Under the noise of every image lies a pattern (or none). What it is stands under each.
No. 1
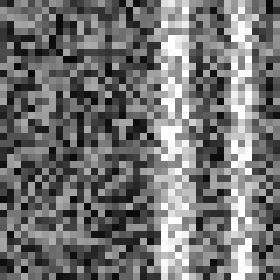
bands of columns
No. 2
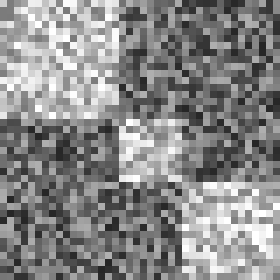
blocks along the diagonal
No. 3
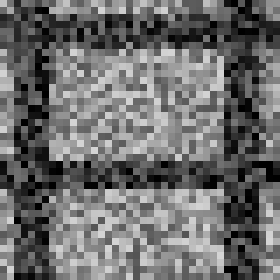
bands of rows crossing bands of columns
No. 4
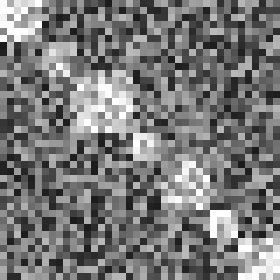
blocks along the diagonal
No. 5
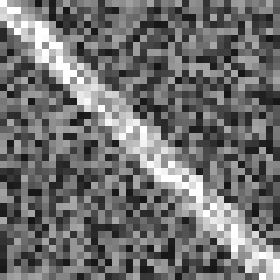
a diagonal band
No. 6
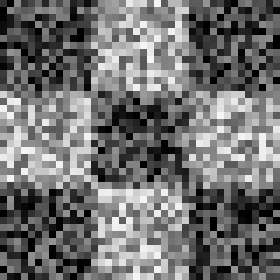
a checkerboard
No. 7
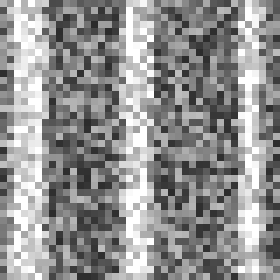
bands of columns
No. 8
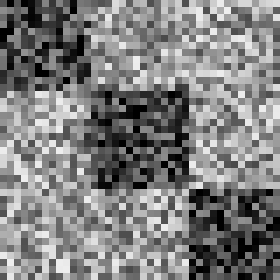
blocks along the diagonal
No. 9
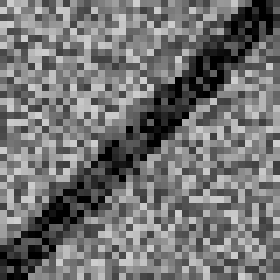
a diagonal band
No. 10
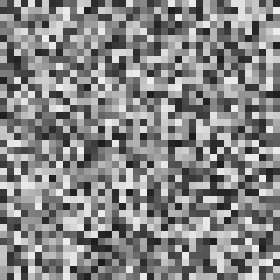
only noise
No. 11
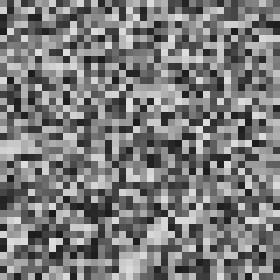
only noise
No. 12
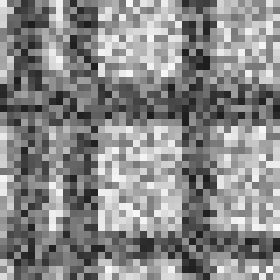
bands of rows crossing bands of columns
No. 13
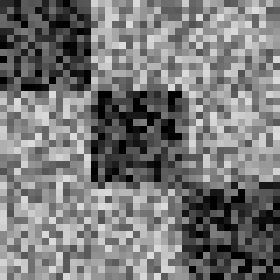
blocks along the diagonal
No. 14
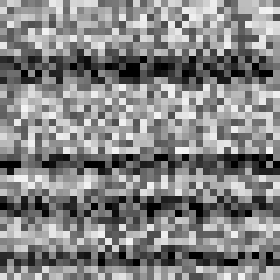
bands of rows
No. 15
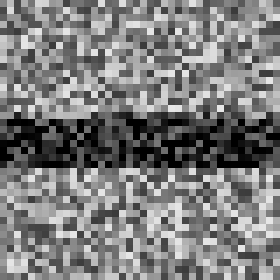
one band of rows
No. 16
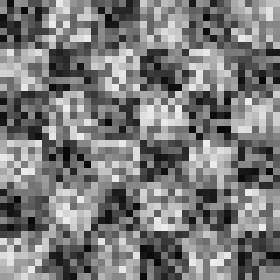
a checkerboard
